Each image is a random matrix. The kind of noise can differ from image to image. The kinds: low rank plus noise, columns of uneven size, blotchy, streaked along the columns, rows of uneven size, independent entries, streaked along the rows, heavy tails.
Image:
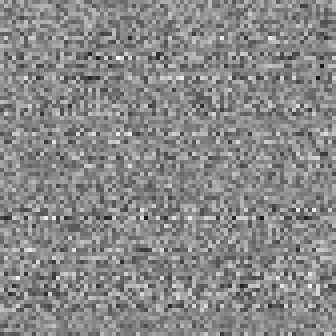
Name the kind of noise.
rows of uneven size
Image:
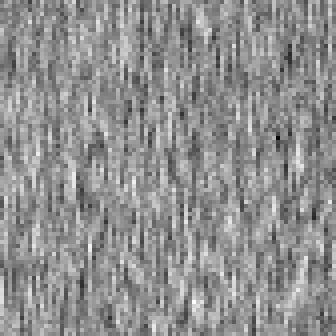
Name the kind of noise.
streaked along the columns
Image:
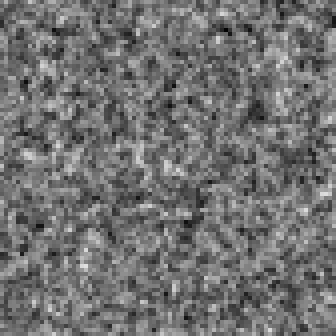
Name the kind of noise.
blotchy
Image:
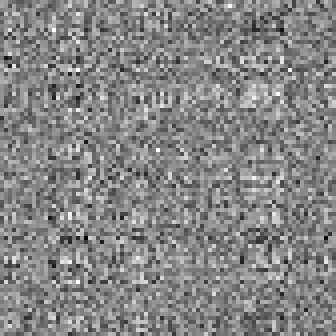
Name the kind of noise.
low rank plus noise
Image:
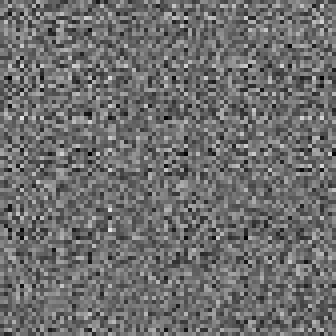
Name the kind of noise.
low rank plus noise
